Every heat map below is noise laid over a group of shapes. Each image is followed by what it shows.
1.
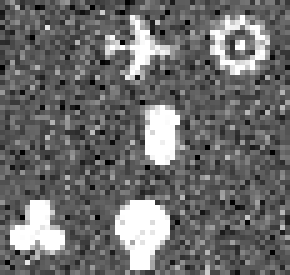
top middle: airplane; top right: gear; centre: footprint; bottom left: club; bottom middle: light bulb
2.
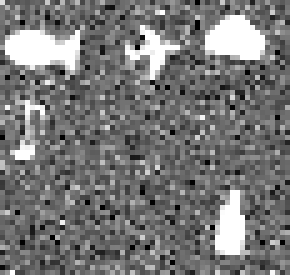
top left: fish; top middle: airplane; top right: cloud; middle left: musical note; bottom right: bottle
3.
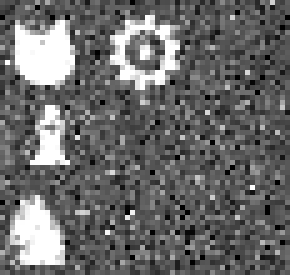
top left: cat's head; top middle: gear; middle left: chess bishop; bottom left: chess knight
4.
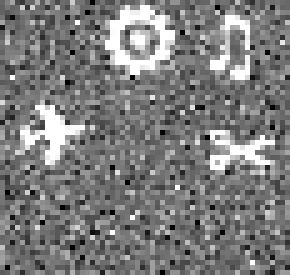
top middle: gear; top right: pair of musical notes; middle left: airplane; middle right: pair of scissors
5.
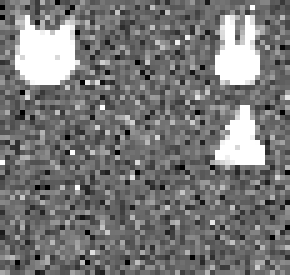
top left: cat's head; top right: rabbit's head; middle right: chess pawn
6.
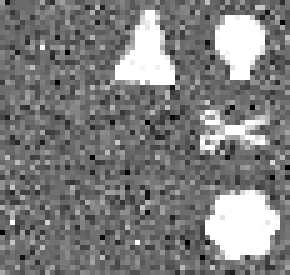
top middle: chess pawn; top right: light bulb; middle right: pair of scissors; bottom right: flower
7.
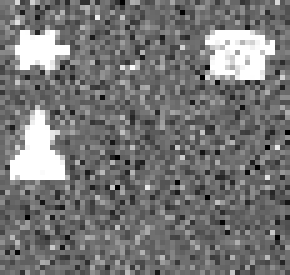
top left: turtle; top right: telephone; middle left: chess pawn
